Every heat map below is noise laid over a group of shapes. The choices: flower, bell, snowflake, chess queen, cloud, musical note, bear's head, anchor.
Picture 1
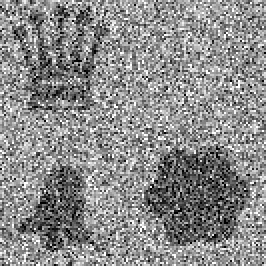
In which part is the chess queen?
top left
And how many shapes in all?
3
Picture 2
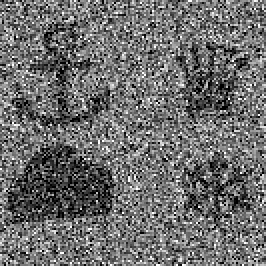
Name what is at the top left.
anchor
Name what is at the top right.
chess queen
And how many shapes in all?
4
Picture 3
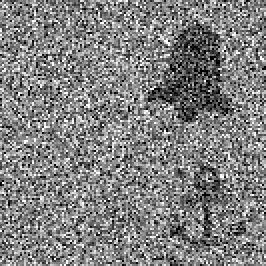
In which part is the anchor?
bottom right
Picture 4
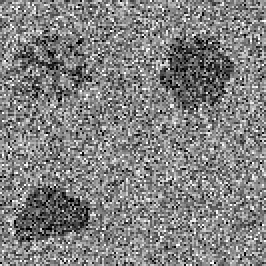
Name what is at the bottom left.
cloud
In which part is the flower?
top right
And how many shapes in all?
3
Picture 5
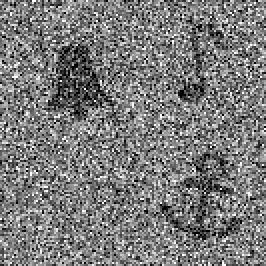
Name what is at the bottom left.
nothing
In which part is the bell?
top left
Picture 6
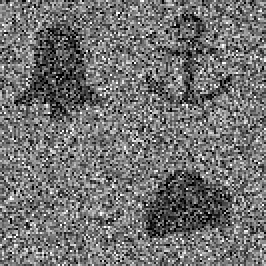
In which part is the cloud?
bottom right
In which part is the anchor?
top right
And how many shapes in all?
3
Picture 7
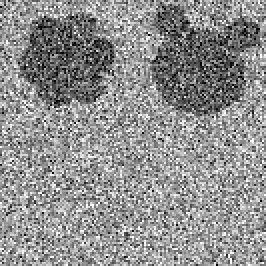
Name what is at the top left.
flower
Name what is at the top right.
bear's head
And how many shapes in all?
2
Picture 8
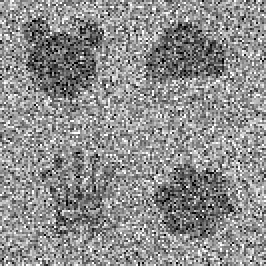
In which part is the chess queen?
bottom left
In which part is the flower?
bottom right
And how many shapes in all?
4
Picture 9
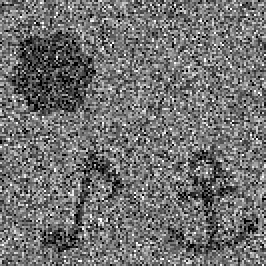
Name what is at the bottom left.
musical note
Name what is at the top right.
nothing
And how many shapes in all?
3
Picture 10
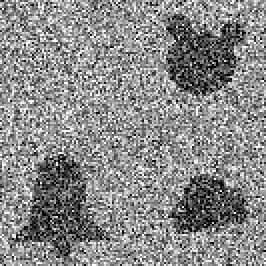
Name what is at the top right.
bear's head
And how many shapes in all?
3
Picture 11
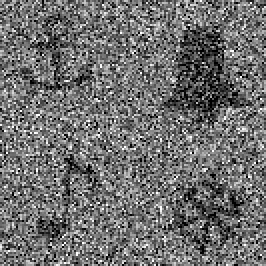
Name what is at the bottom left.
musical note
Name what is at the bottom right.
snowflake
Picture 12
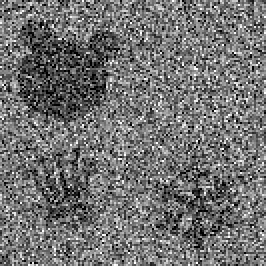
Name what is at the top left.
bear's head
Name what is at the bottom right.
snowflake
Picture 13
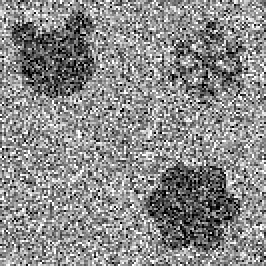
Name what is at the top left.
bear's head
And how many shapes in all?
3
